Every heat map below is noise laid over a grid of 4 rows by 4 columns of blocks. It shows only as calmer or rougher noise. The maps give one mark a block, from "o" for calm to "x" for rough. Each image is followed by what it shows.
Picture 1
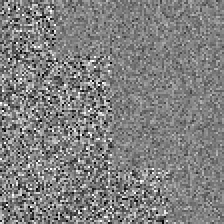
x o o o
x x o o
x x o o
x x x o
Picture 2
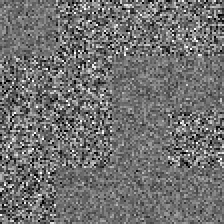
o x x x
x x o o
x x o x
x o o o
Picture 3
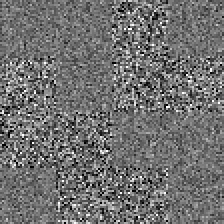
o o x o
x o x x
x x o o
o x x o
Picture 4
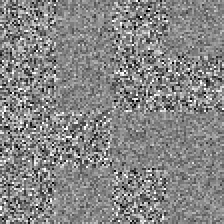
x o x o
x o x x
x x o o
x o x o
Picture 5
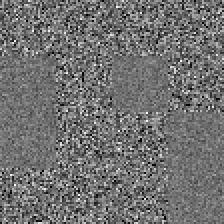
x x x x
o x o x
o x x o
x x x o
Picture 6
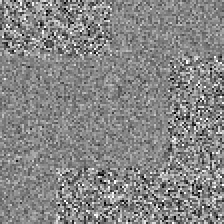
x x o o
o o o x
o o o x
o x x x
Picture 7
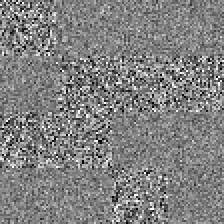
x o o o
o x x x
x x o o
o o x o
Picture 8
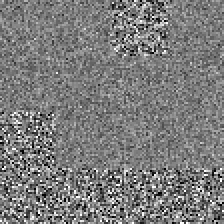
o o x o
o o o o
x o o o
x x x x
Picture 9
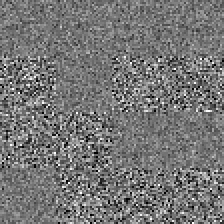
o o o o
x o x x
x x o o
o x x x
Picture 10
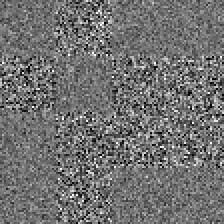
o x o o
x o x x
o x x x
o x o o
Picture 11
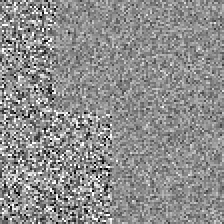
x o o o
x o o o
x x o o
x x o o
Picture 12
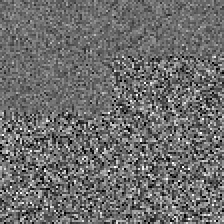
o o o o
o o x x
x x x x
x x x x
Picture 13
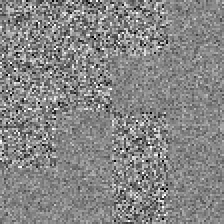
x x x o
x x o o
x o x o
o o x o
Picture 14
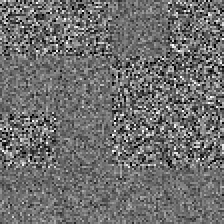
x x o x
o o x x
x o x x
o o o o
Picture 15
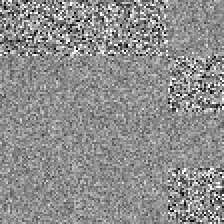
x x x o
o o o x
o o o o
o o o x
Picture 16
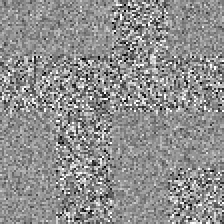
o o x o
x x x x
o x o o
o x o x
